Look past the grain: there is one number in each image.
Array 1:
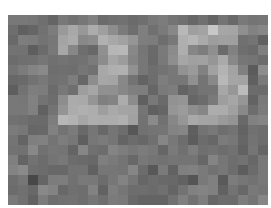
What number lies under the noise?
25
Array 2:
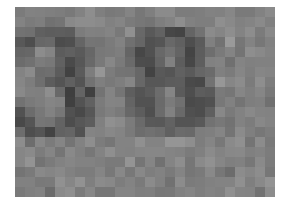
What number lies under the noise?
38
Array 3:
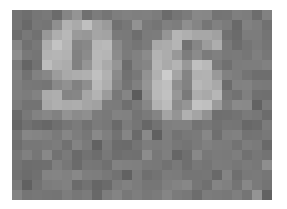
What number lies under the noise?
96
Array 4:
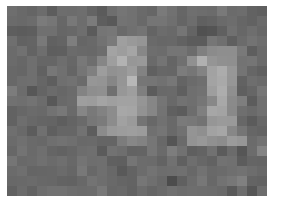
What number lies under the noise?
41
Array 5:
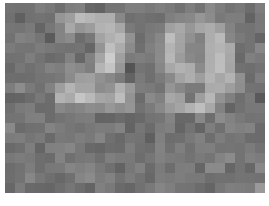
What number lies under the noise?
29
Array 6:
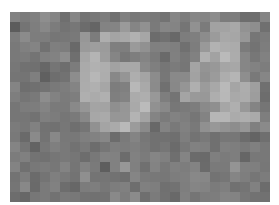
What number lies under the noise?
64
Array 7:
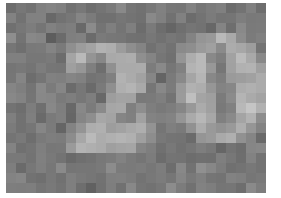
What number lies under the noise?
20
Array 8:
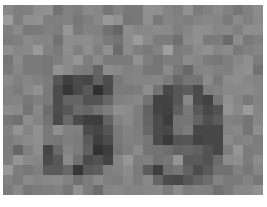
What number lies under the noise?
59
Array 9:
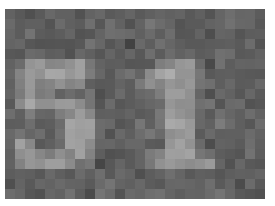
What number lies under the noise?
51
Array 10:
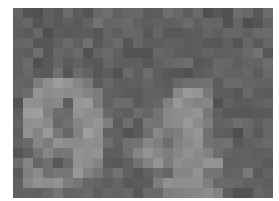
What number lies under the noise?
94
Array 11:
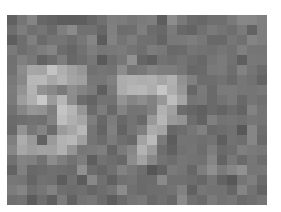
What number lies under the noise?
57
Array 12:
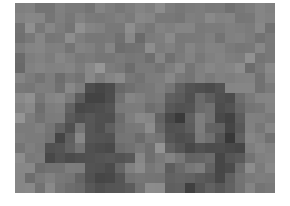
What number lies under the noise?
49
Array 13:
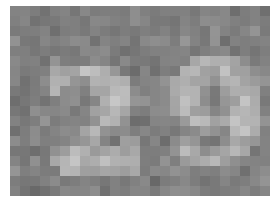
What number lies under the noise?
29
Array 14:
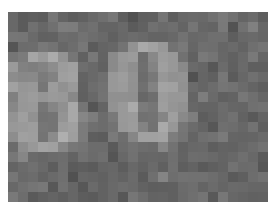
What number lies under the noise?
80
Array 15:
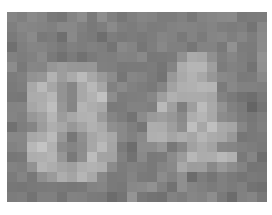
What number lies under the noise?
84
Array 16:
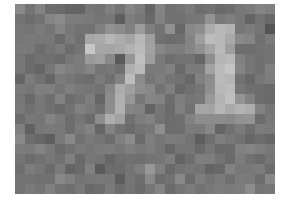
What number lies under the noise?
71
